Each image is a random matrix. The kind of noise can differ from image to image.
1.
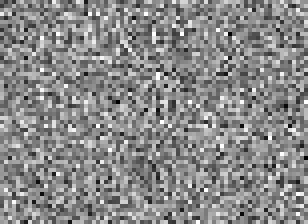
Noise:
low rank plus noise
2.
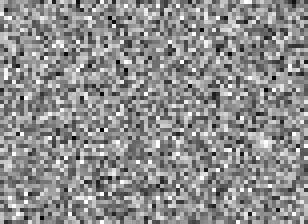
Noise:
independent entries
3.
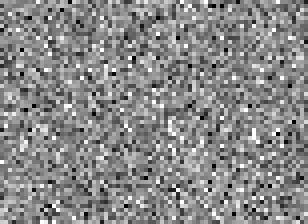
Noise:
heavy tails
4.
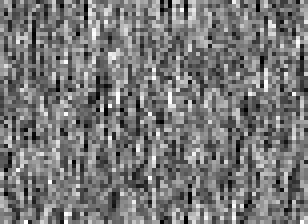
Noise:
streaked along the columns
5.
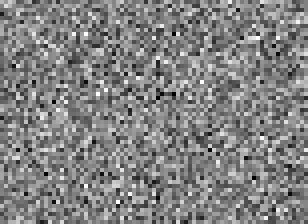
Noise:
low rank plus noise
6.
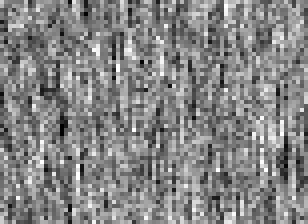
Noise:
streaked along the columns
